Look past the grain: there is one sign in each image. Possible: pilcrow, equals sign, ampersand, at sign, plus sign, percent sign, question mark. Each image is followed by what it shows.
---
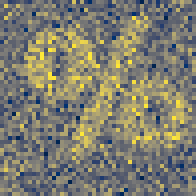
light percent sign
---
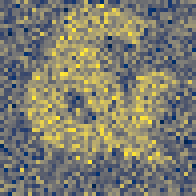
light ampersand
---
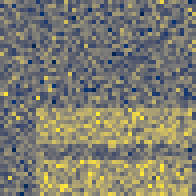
light equals sign
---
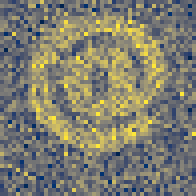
light at sign
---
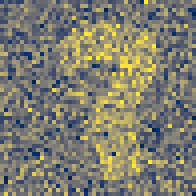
light question mark
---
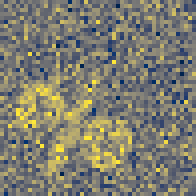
light percent sign
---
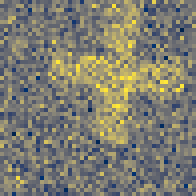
light plus sign
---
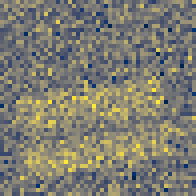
light equals sign
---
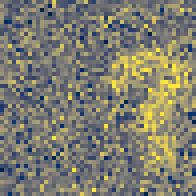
light question mark
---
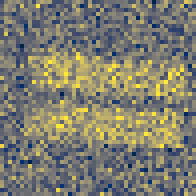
light equals sign
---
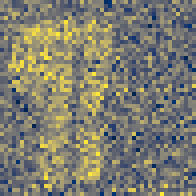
light pilcrow
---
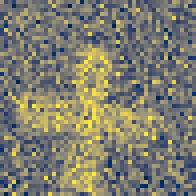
light plus sign
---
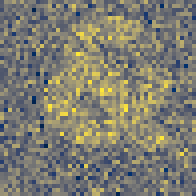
light ampersand
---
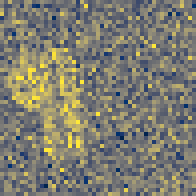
light pilcrow
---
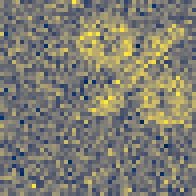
light percent sign
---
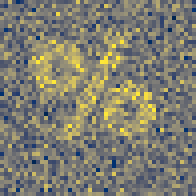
light percent sign
